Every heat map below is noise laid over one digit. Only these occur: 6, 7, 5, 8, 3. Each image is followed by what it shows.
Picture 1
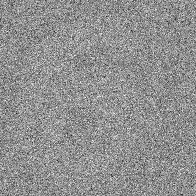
6
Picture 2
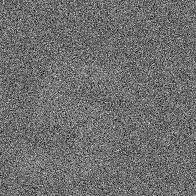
5
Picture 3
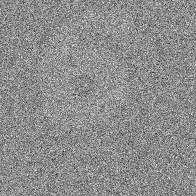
6
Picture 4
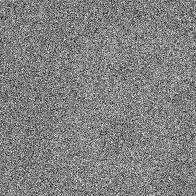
8
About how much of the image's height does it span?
nearly all
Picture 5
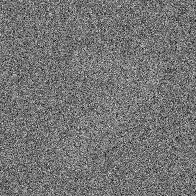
7
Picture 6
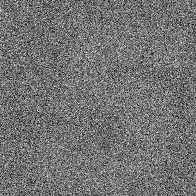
5
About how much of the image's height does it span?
nearly all
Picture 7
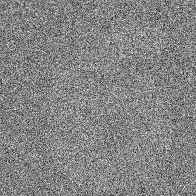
6
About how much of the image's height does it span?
nearly all
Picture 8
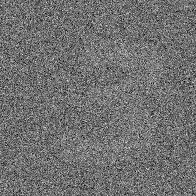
3
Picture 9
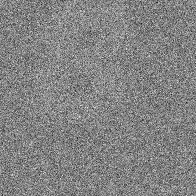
8
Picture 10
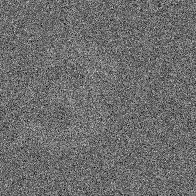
3
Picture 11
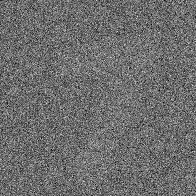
7
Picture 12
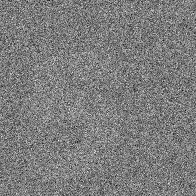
5
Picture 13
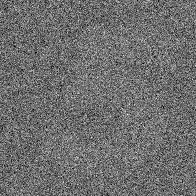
5
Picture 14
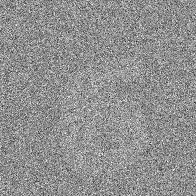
6
